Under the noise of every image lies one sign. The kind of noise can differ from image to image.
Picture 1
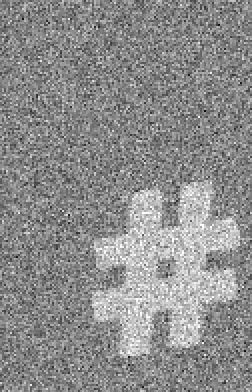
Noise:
independent entries
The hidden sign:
hash sign
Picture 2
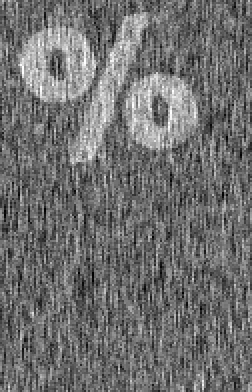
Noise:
streaked along the columns
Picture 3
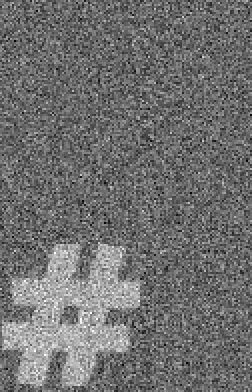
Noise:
low rank plus noise
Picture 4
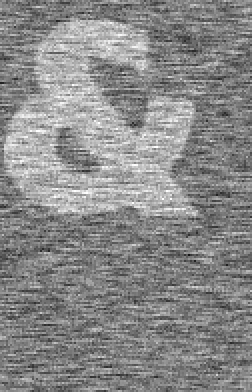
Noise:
streaked along the rows
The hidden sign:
ampersand
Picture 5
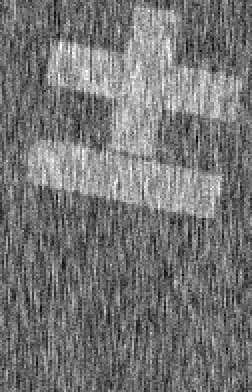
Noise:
streaked along the columns
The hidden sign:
plus-minus sign
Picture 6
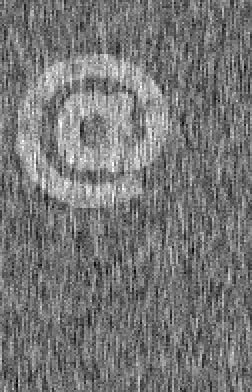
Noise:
streaked along the columns
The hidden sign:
at sign
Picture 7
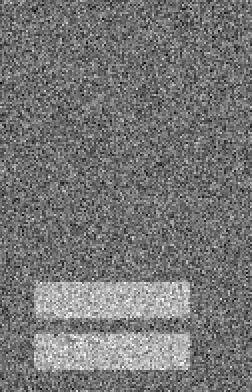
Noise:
independent entries
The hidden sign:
equals sign
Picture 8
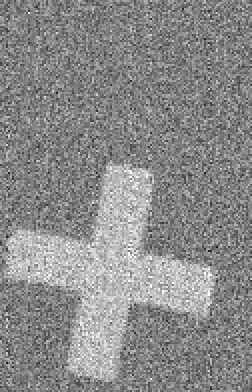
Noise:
columns of uneven size
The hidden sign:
plus sign
